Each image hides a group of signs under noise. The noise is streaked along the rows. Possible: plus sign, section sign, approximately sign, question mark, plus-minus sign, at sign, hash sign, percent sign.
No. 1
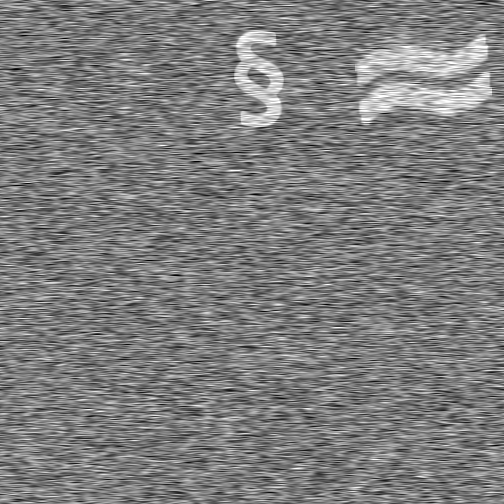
top middle: section sign; top right: approximately sign
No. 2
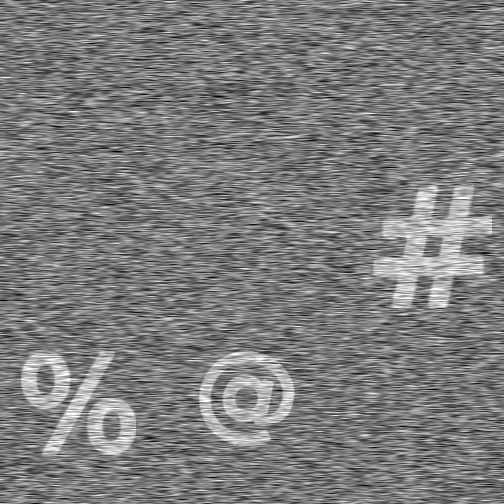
middle right: hash sign; bottom left: percent sign; bottom middle: at sign
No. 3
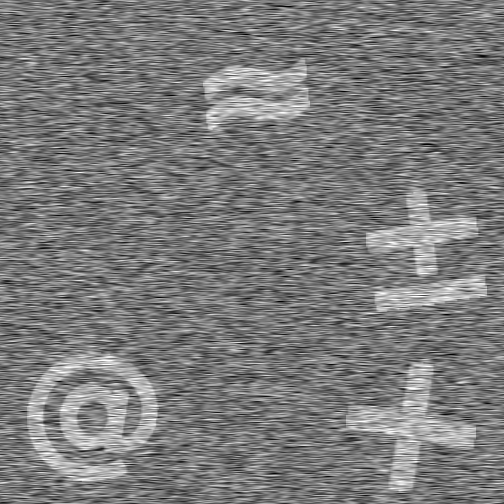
top middle: approximately sign; middle right: plus-minus sign; bottom left: at sign; bottom right: plus sign
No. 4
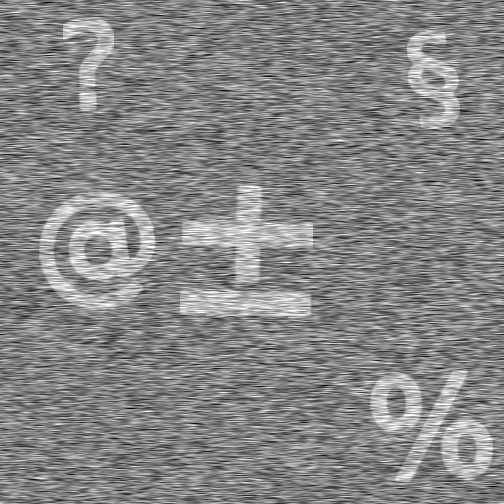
top left: question mark; top right: section sign; middle left: at sign; centre: plus-minus sign; bottom right: percent sign
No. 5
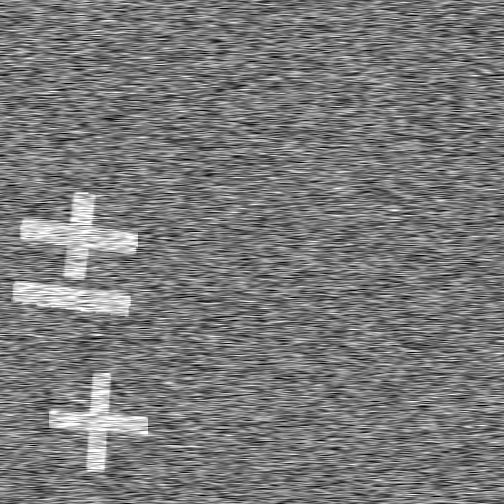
middle left: plus-minus sign; bottom left: plus sign
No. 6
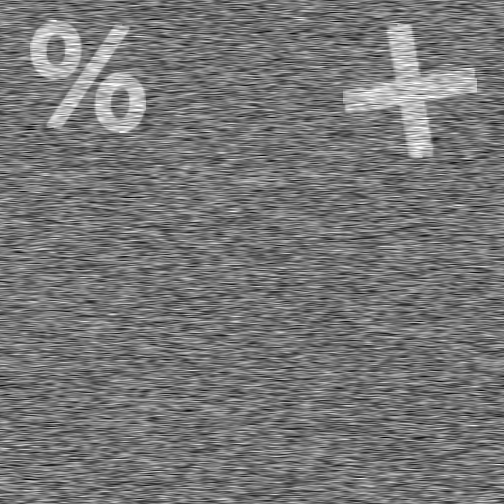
top left: percent sign; top right: plus sign
